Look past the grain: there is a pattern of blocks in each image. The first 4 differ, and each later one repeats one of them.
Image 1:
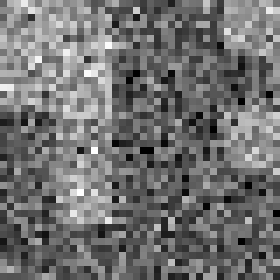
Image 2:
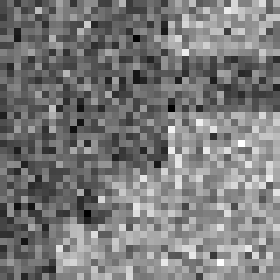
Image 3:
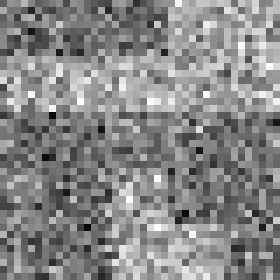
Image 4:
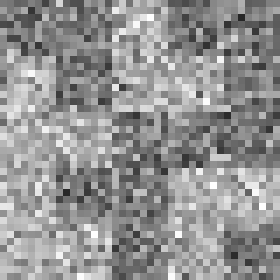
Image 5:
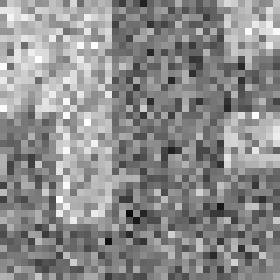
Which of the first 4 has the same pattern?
1
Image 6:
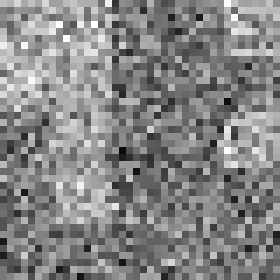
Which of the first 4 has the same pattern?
1
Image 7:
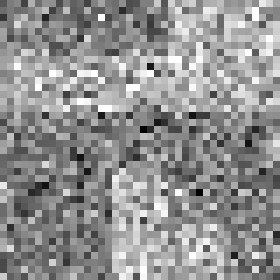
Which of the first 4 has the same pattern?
3
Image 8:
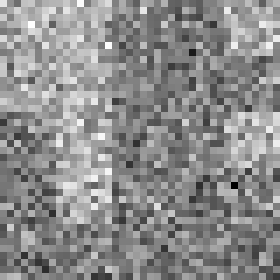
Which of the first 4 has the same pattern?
1
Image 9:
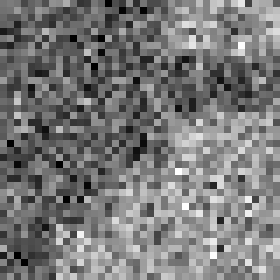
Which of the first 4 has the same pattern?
2
